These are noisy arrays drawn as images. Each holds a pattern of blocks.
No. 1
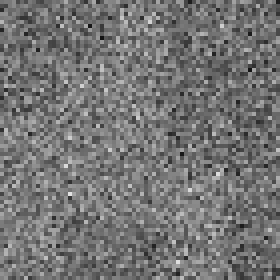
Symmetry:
no symmetry
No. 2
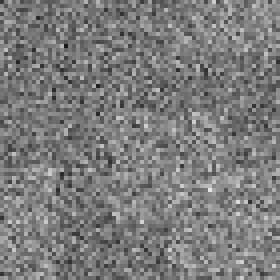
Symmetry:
mirrored about the diagonal from the top left
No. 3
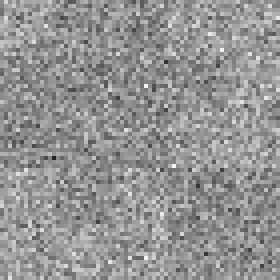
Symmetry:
mirrored about the diagonal from the top left
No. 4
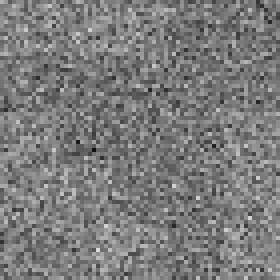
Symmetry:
mirrored about the diagonal from the bottom left
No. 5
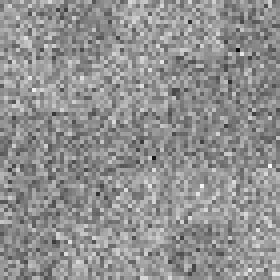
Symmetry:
the same after a half turn
